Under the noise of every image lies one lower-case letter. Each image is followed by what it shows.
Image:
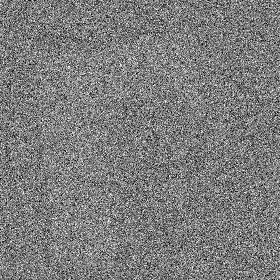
r
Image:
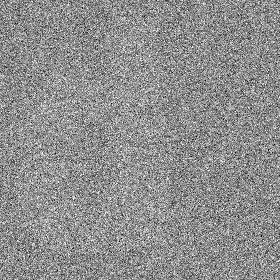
d
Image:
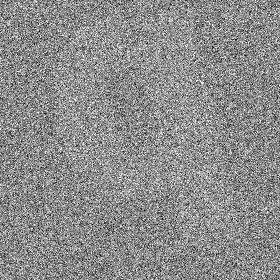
q
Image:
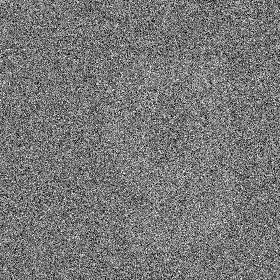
g
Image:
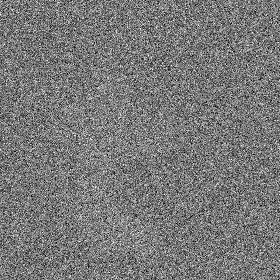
t
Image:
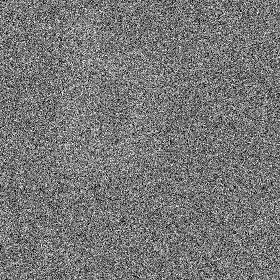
b
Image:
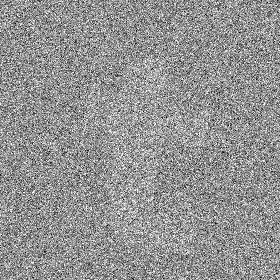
t
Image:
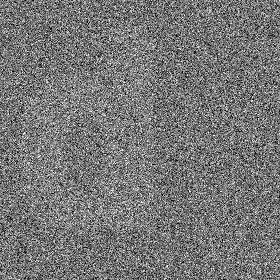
d
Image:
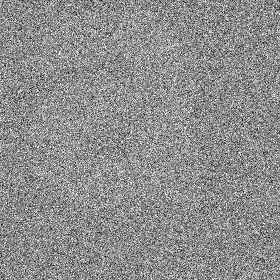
a
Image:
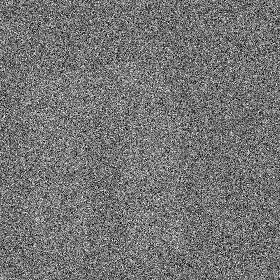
n
